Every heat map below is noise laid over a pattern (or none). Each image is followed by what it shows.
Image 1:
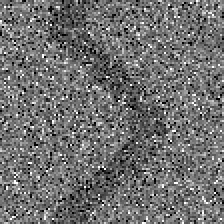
a wavy band
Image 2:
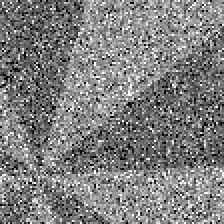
spokes from one point
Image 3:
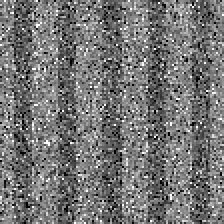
vertical stripes
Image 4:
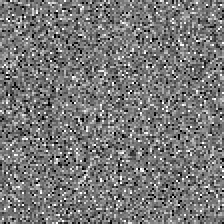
only noise
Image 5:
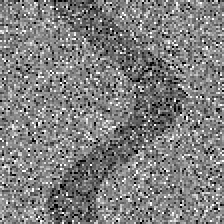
a wavy band
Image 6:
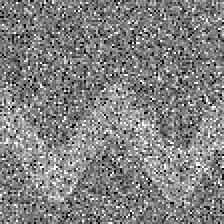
a wavy band
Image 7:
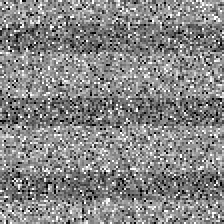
horizontal stripes
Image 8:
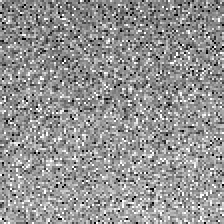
a smooth slope
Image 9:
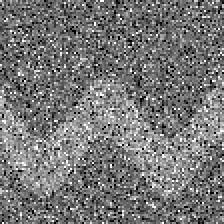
a wavy band
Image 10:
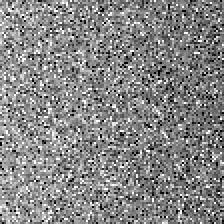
a smooth slope
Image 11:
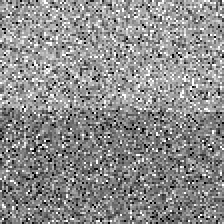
a sharp edge
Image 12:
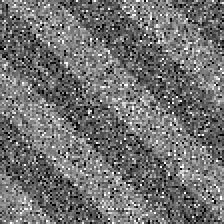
diagonal stripes
